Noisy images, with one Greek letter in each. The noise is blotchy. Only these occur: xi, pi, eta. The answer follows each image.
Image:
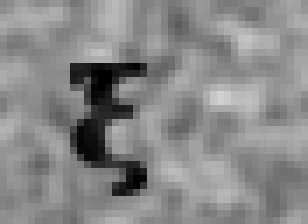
dark xi
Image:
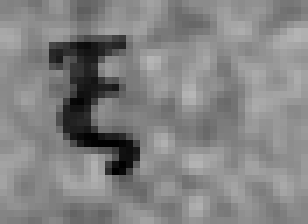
dark xi
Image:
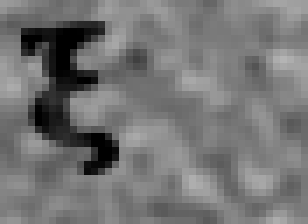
dark xi
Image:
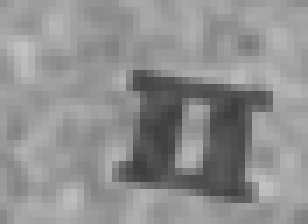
dark pi
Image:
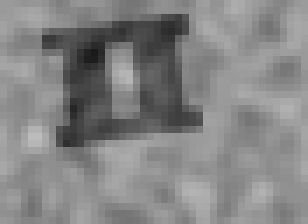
dark pi
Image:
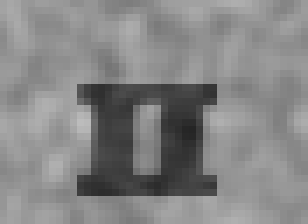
dark pi
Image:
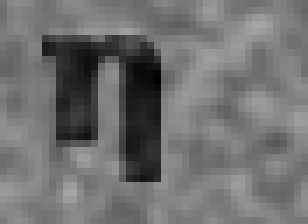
dark eta
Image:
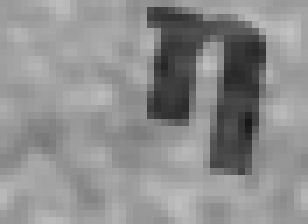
dark eta
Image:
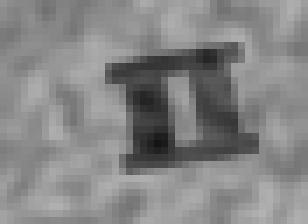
dark pi
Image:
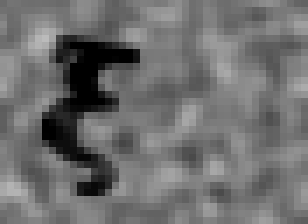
dark xi
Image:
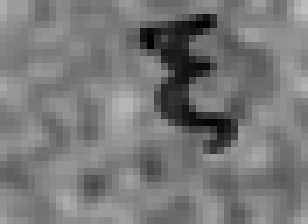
dark xi
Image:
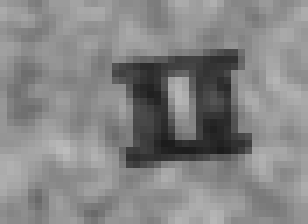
dark pi
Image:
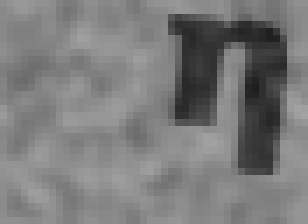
dark eta
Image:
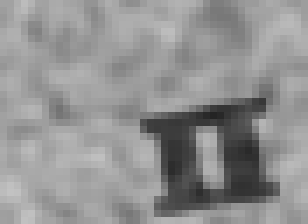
dark pi
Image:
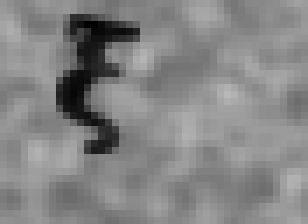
dark xi
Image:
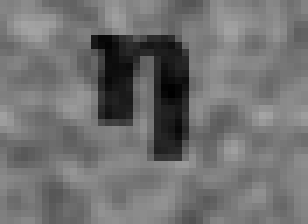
dark eta
